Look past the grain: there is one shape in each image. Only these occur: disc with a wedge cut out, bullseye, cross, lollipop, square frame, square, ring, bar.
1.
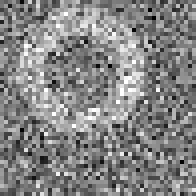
ring
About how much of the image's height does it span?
two thirds
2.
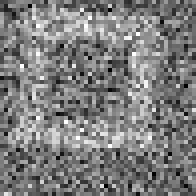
square frame
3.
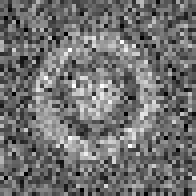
bullseye
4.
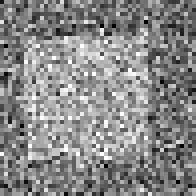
square
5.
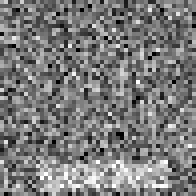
bar
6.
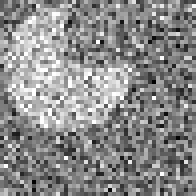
disc with a wedge cut out
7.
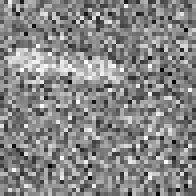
bar
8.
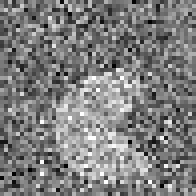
disc with a wedge cut out
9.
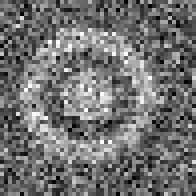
bullseye
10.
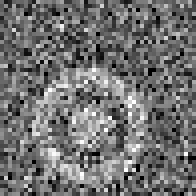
bullseye
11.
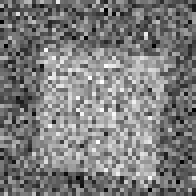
square
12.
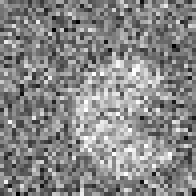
disc with a wedge cut out
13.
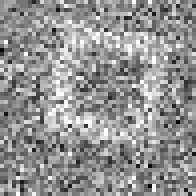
square frame
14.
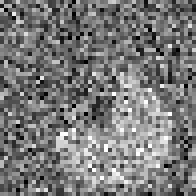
disc with a wedge cut out
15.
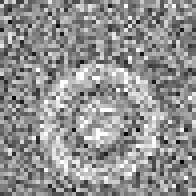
bullseye
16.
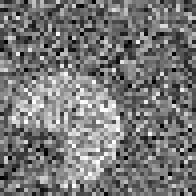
disc with a wedge cut out
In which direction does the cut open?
down and left
